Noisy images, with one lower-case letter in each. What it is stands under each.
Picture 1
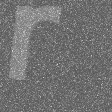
r
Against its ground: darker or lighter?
lighter
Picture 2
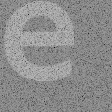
e
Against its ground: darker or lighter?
lighter
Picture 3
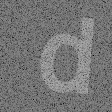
d
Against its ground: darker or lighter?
lighter
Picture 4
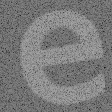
e
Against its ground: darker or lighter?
lighter
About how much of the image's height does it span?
nearly all
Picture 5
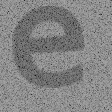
e
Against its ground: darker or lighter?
darker
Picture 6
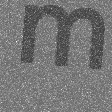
m
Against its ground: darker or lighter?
darker
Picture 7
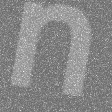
n
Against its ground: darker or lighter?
lighter
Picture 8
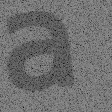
a
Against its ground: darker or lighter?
darker
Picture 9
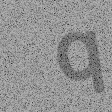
q
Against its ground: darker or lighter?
darker
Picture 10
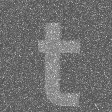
t
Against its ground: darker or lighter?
lighter
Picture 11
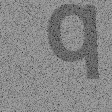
q
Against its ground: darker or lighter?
darker
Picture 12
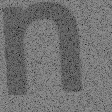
n
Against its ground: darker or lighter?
darker
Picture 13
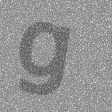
g
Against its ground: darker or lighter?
darker
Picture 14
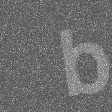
b
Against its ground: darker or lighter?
lighter
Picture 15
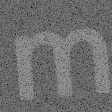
m
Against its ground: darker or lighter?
lighter
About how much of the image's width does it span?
nearly all
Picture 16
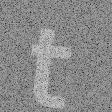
t
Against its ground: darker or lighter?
lighter
